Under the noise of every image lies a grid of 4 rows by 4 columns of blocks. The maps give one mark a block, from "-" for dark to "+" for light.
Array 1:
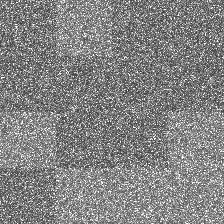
-+--
----
+--+
-+++
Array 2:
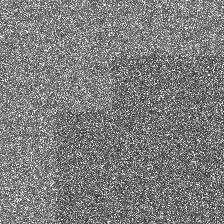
++++
++--
+---
+---
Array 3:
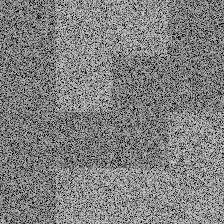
-++-
-+--
---+
-+++
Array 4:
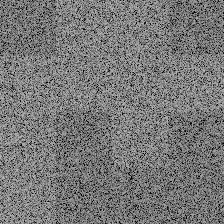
-++-
++++
+-+-
+---
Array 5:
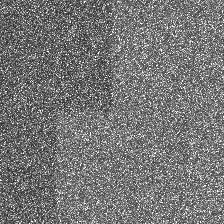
--++
--++
-+++
-+++
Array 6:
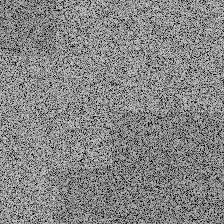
-+++
++++
++--
+---
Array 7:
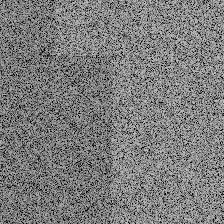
-+++
--++
--++
--++
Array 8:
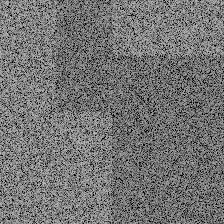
+-++
+---
++--
++--
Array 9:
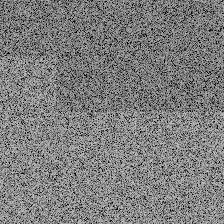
----
+---
++++
++++
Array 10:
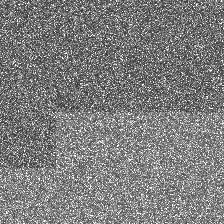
----
----
-+++
++++
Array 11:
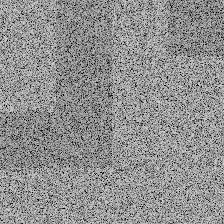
+-+-
+-++
--++
++++
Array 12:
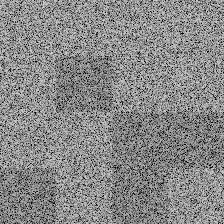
++++
+-++
++--
-+-+
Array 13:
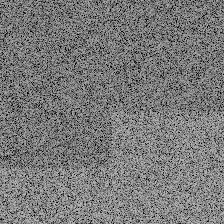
----
----
--++
++++
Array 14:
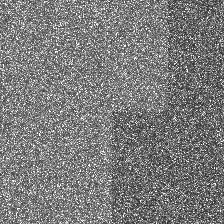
+++-
+++-
++--
++--
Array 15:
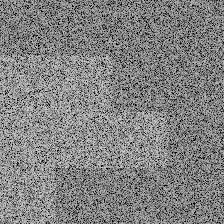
----
++--
+++-
+---
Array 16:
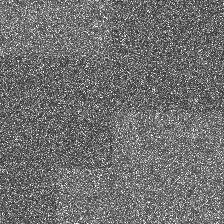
++--
----
--++
-+++
